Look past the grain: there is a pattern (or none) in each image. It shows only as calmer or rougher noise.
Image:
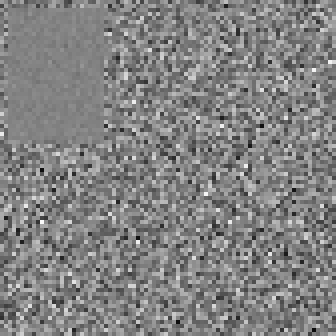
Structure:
one block
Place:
top left
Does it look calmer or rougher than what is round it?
calmer
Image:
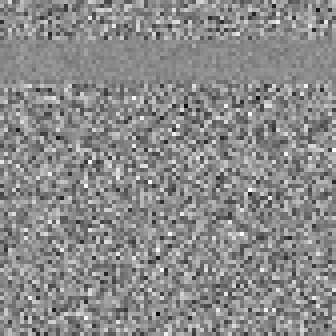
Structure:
one band of rows
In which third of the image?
top
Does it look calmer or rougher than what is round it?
calmer
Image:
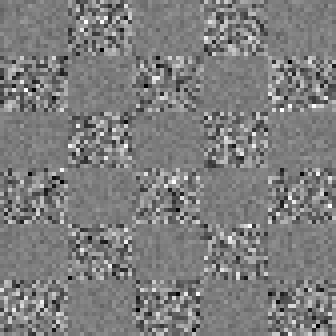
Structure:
a checkerboard
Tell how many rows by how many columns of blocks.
6 by 5
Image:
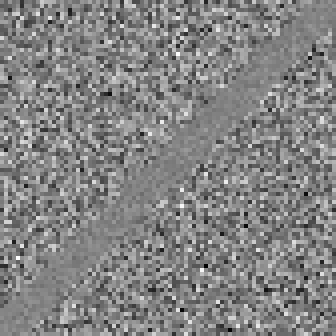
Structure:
a diagonal band
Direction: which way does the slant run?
bottom left to top right
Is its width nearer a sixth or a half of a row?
a sixth
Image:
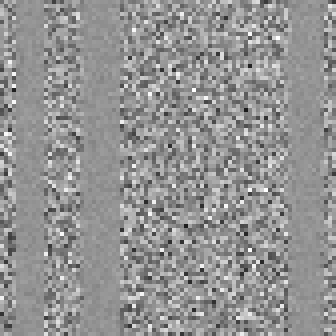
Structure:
bands of columns
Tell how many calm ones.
3
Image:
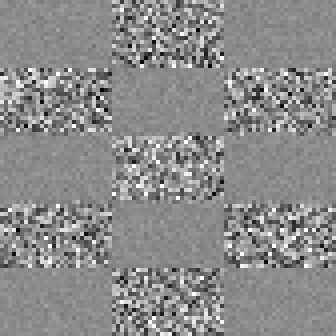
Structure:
a checkerboard
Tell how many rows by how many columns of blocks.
5 by 3
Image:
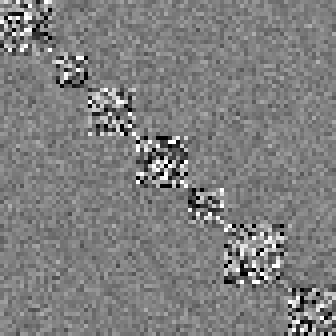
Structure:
blocks along the diagonal
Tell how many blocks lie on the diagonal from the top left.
7
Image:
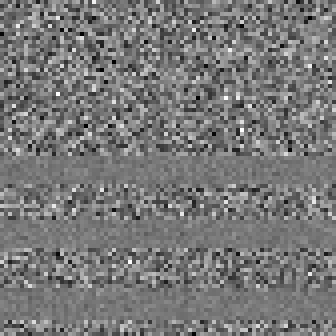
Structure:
bands of rows
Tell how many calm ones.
3
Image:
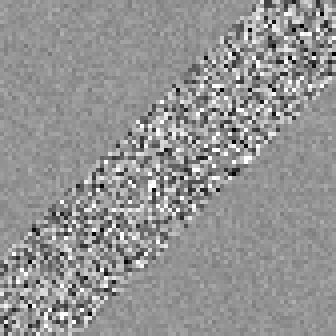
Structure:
a diagonal band
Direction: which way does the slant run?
bottom left to top right
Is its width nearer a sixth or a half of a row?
a half
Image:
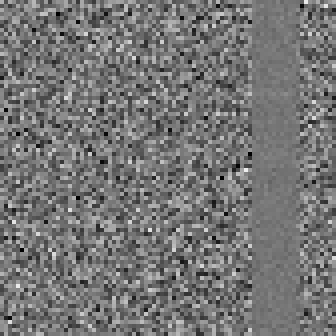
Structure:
one band of columns
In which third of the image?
right
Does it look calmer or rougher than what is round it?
calmer
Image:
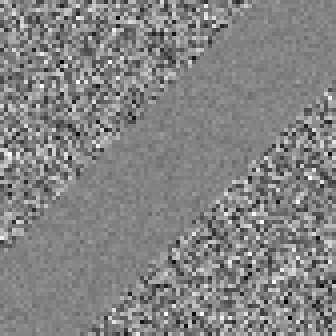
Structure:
a diagonal band
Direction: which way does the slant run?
bottom left to top right
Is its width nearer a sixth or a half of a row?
a half
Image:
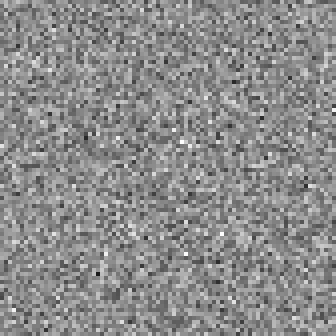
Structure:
only noise
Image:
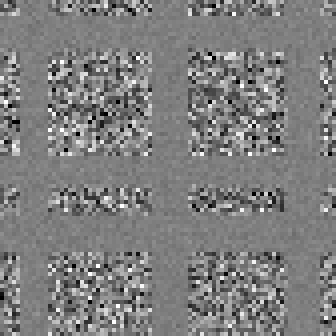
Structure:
bands of rows crossing bands of columns
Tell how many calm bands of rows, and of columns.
3 and 3
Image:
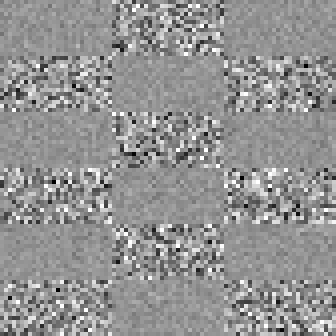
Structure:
a checkerboard
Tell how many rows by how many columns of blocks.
6 by 3
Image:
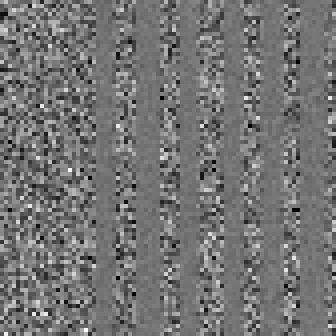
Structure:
bands of columns
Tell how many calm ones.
6
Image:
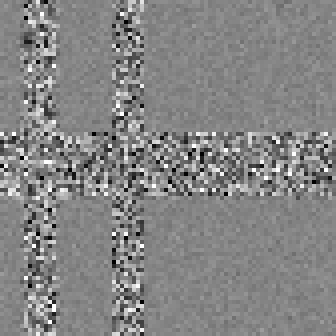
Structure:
bands of rows crossing bands of columns
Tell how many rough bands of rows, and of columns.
1 and 2
